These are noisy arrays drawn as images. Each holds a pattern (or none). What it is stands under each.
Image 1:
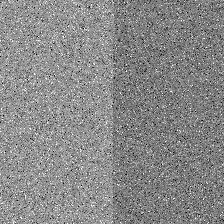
a sharp edge
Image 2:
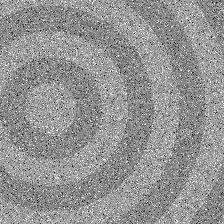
rings round one point
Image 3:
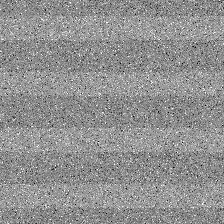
horizontal stripes
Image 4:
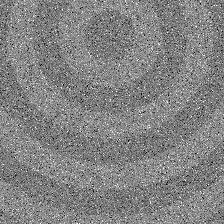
rings round one point
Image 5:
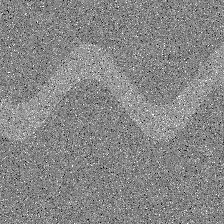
a wavy band
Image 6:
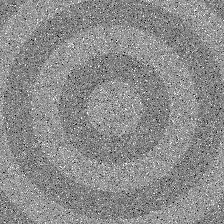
rings round one point
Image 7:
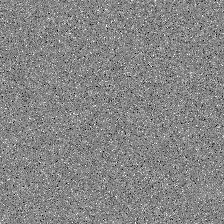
only noise
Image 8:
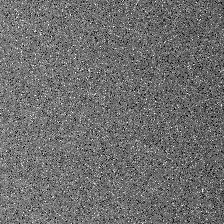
a smooth slope
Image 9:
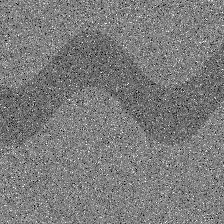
a wavy band
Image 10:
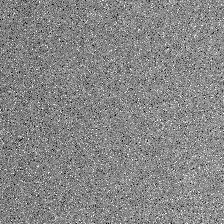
a smooth slope
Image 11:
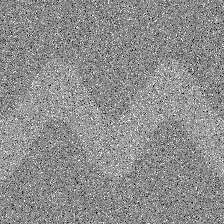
a wavy band
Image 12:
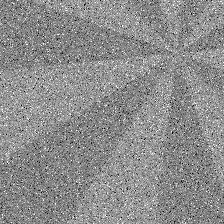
spokes from one point
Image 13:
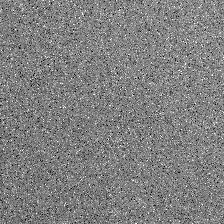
a smooth slope
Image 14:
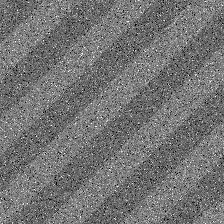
diagonal stripes
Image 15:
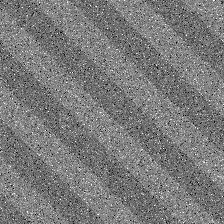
diagonal stripes
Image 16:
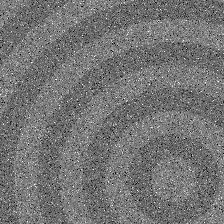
rings round one point
